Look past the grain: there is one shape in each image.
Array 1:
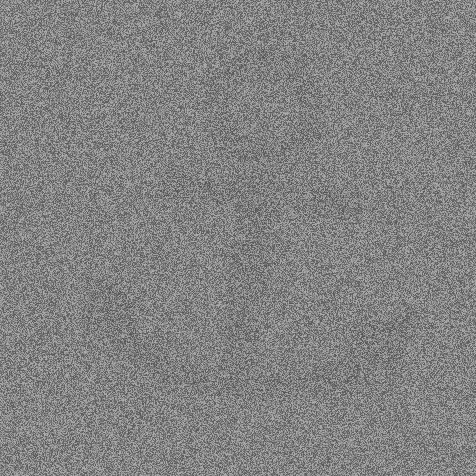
dark anchor
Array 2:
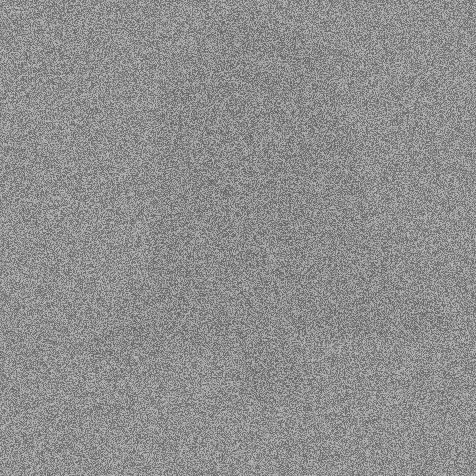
dark bell
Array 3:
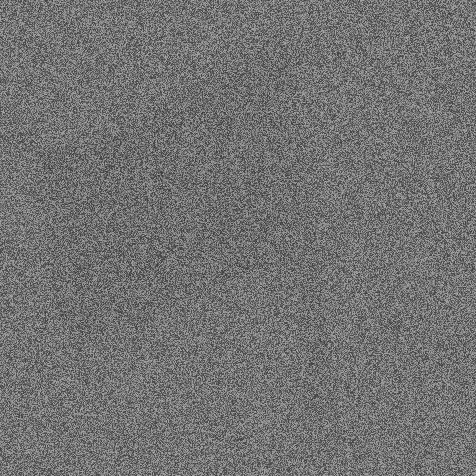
dark flag
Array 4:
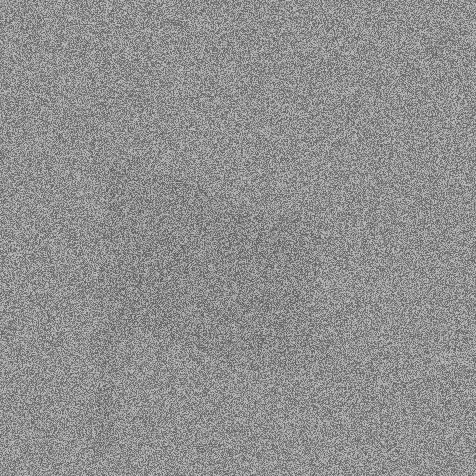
dark flag
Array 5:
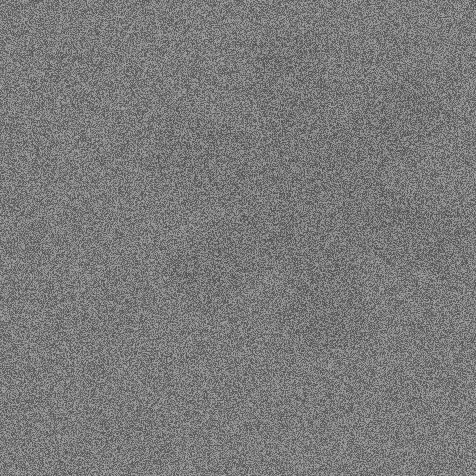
dark asterisk
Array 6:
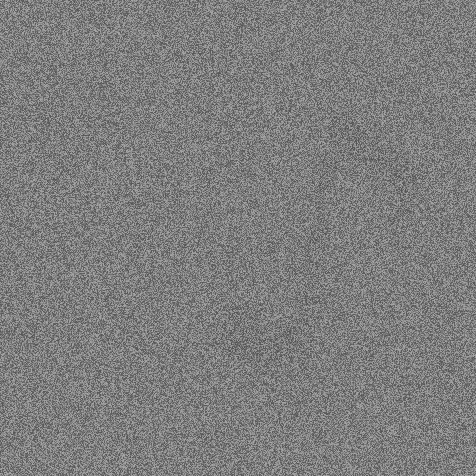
dark musical note
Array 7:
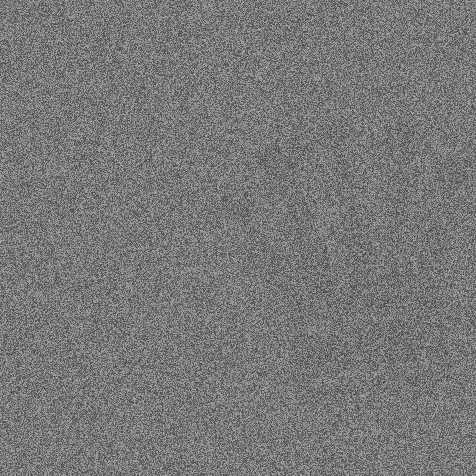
dark chess queen
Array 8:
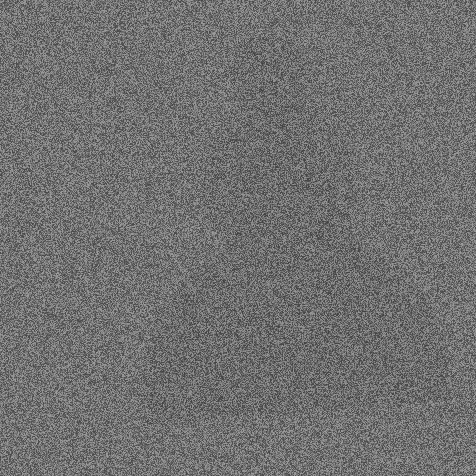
dark chess pawn
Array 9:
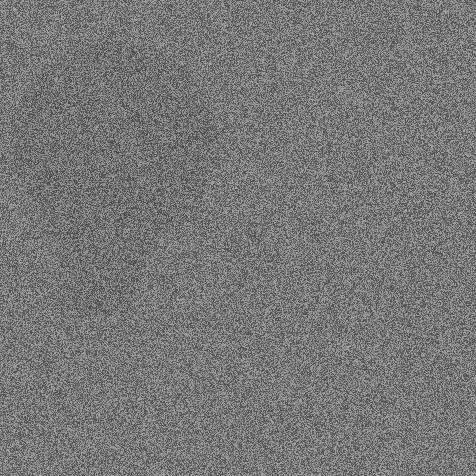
dark light bulb
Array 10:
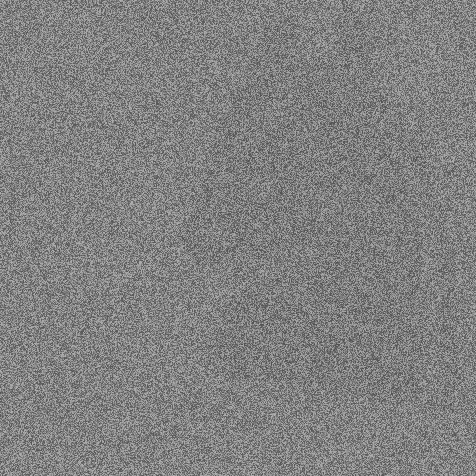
dark chess knight
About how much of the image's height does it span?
nearly all
